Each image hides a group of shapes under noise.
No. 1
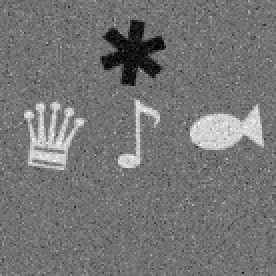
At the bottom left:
nothing
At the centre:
musical note
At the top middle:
asterisk
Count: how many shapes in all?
4
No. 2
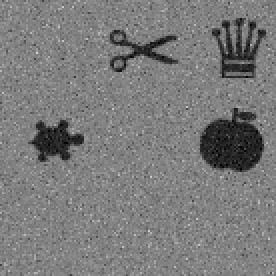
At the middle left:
turtle
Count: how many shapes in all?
4
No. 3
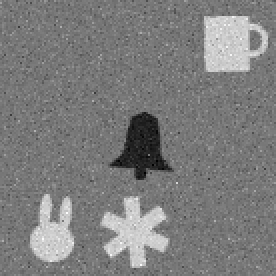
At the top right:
cup
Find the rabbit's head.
bottom left
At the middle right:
nothing
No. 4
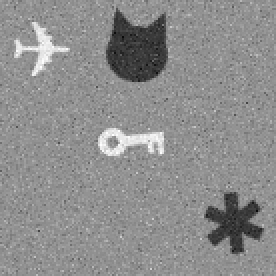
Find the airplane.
top left
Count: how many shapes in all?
4
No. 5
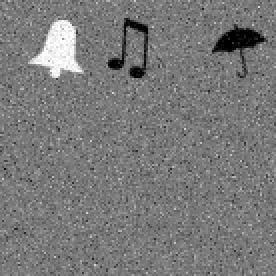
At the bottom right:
nothing
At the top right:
umbrella
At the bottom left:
nothing
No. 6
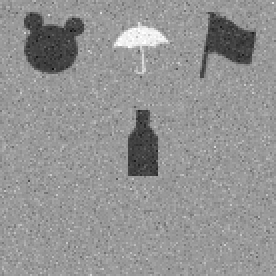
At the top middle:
umbrella
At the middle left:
nothing
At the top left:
bear's head
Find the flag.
top right
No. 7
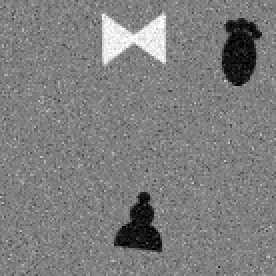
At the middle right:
nothing
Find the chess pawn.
bottom middle
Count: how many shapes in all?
3
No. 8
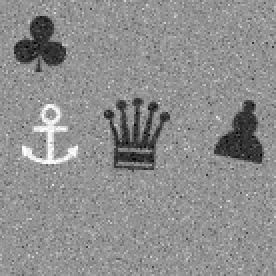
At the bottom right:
nothing
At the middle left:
anchor
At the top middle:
nothing
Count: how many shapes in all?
4
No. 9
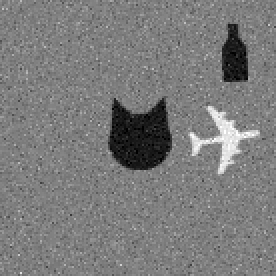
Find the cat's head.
centre
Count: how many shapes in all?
3
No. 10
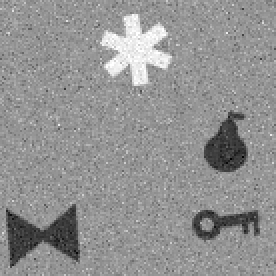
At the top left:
nothing
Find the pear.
middle right
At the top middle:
asterisk
